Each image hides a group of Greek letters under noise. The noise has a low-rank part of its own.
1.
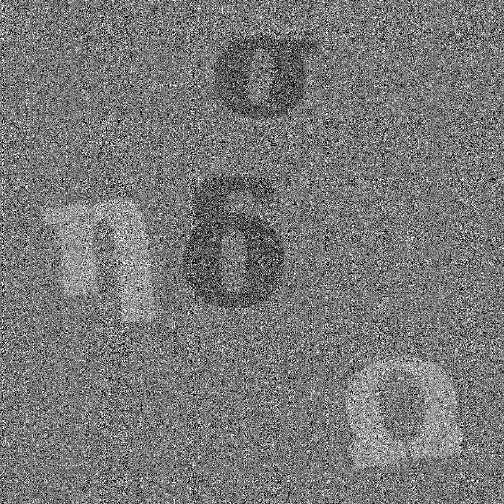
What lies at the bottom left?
nothing
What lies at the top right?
nothing
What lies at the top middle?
sigma
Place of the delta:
centre
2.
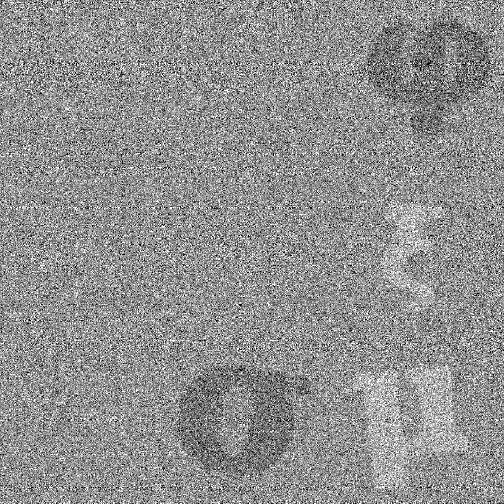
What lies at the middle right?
xi
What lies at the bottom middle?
sigma
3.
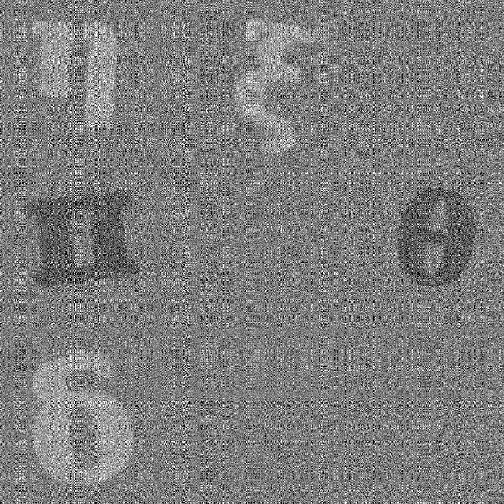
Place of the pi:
middle left
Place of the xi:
top middle
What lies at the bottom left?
delta
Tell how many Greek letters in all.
5
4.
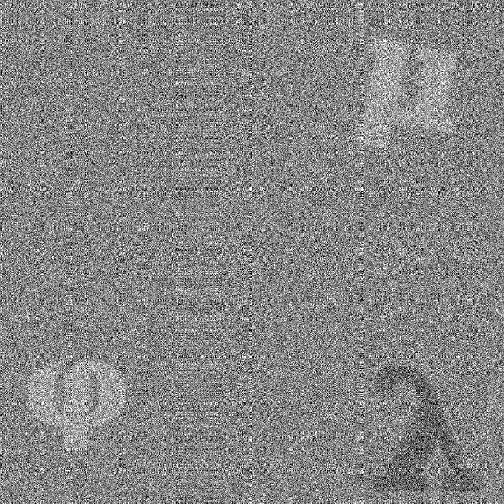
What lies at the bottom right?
lambda
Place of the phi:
bottom left
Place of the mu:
top right
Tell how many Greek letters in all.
3
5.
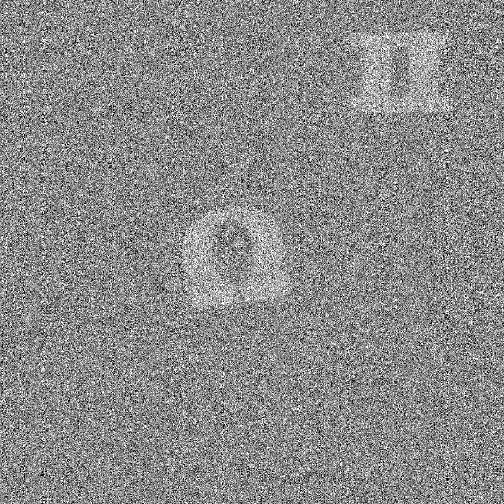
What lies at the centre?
omega
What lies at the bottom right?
nothing
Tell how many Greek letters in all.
2
